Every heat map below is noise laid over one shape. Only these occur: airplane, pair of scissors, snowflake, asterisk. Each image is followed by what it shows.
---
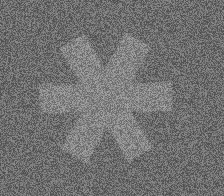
asterisk
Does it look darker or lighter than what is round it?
lighter
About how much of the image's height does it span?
two thirds
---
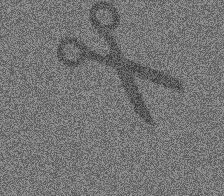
pair of scissors
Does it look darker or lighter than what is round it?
darker
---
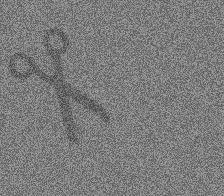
pair of scissors
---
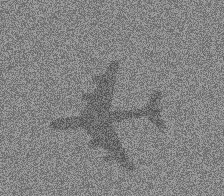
airplane
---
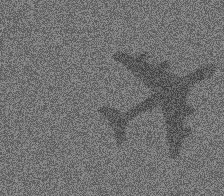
airplane
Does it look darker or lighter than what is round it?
darker
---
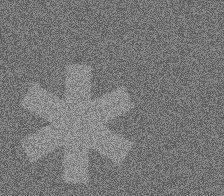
asterisk
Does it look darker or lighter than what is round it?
lighter
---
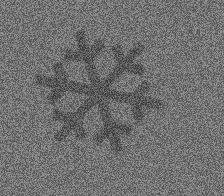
snowflake
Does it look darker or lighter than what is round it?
darker
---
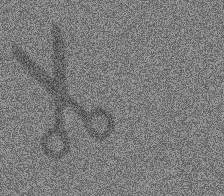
pair of scissors
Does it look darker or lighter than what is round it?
darker
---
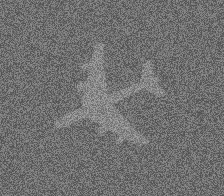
airplane
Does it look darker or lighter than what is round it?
lighter
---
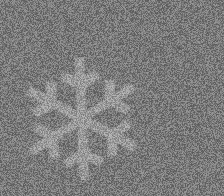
snowflake
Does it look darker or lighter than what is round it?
lighter
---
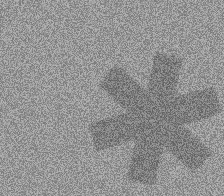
asterisk
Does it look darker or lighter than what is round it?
darker
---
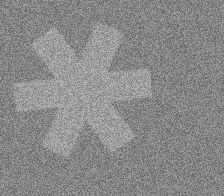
asterisk
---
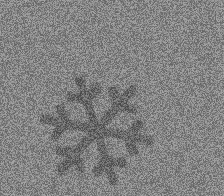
snowflake
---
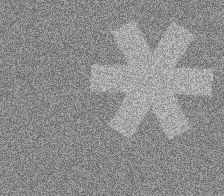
asterisk
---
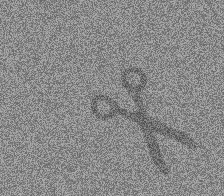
pair of scissors
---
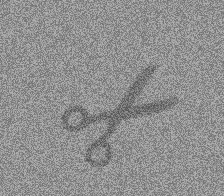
pair of scissors
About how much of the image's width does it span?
half
